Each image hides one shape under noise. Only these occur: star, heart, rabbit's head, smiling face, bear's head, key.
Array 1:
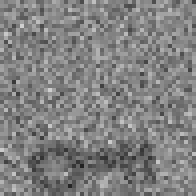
dark key
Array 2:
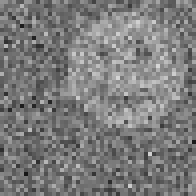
light smiling face
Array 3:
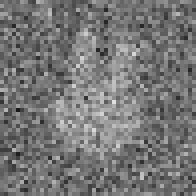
light rabbit's head
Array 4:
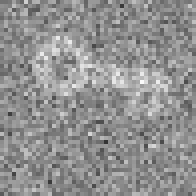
light key
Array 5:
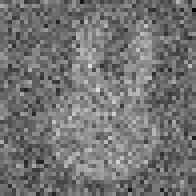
light rabbit's head
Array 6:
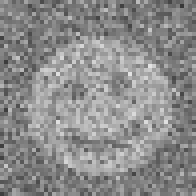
light smiling face
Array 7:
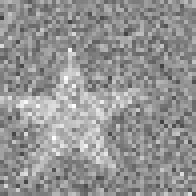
light star
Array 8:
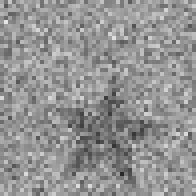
dark star
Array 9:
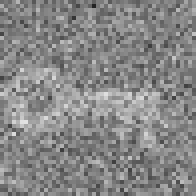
light key
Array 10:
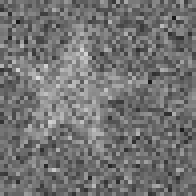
light star
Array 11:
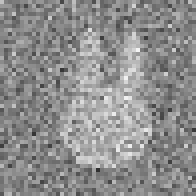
light rabbit's head
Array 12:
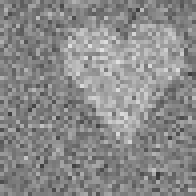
light heart
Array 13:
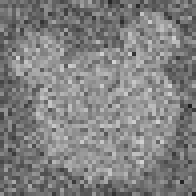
light bear's head
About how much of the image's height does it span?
nearly all
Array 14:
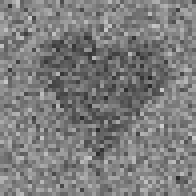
dark heart
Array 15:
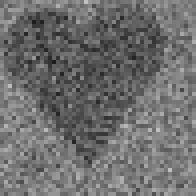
dark heart
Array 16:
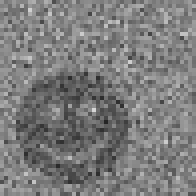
dark smiling face
